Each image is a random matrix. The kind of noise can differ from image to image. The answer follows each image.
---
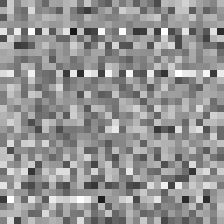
rows of uneven size
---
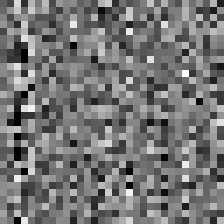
columns of uneven size
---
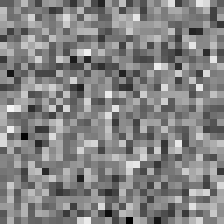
independent entries
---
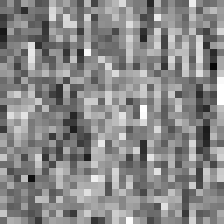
streaked along the columns
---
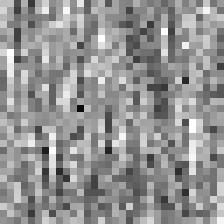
streaked along the columns
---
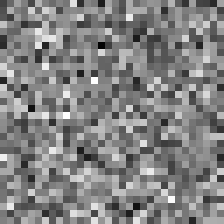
independent entries
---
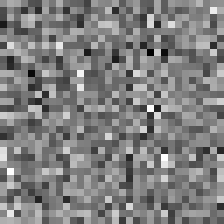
low rank plus noise
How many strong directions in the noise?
three or four
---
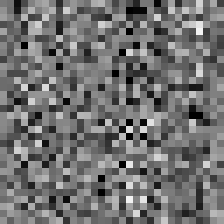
low rank plus noise
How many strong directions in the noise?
two
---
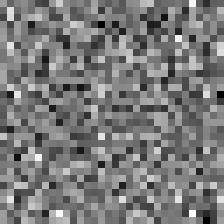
low rank plus noise
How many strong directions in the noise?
three or four
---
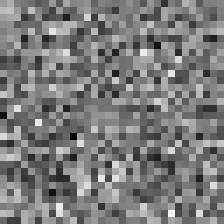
low rank plus noise
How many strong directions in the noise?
two
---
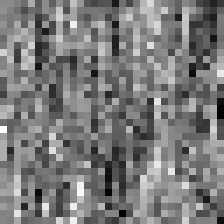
streaked along the columns
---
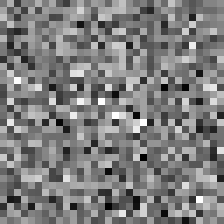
low rank plus noise
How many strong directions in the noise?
five to eight
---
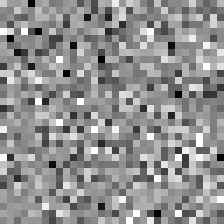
heavy tails
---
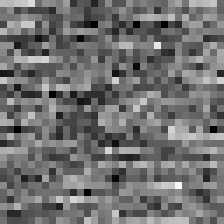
streaked along the rows
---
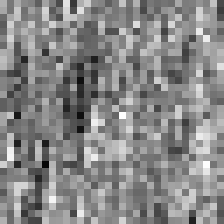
streaked along the columns
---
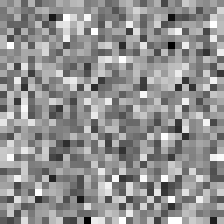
low rank plus noise
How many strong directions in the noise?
three or four
